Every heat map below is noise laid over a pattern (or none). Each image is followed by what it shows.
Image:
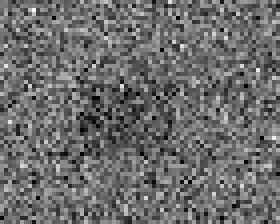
one block
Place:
centre
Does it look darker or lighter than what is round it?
darker
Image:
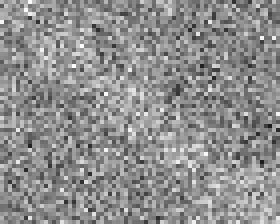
blocks along the diagonal
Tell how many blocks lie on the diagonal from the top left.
5
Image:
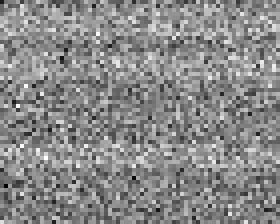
bands of rows
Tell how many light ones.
3
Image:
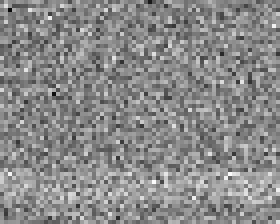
one band of rows
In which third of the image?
bottom
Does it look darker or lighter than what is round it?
lighter
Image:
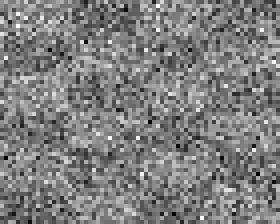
a checkerboard
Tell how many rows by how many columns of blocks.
6 by 4
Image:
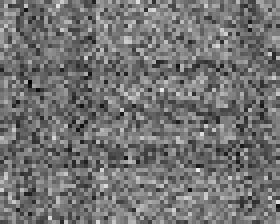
bands of rows crossing bands of columns
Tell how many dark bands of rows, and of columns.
3 and 3
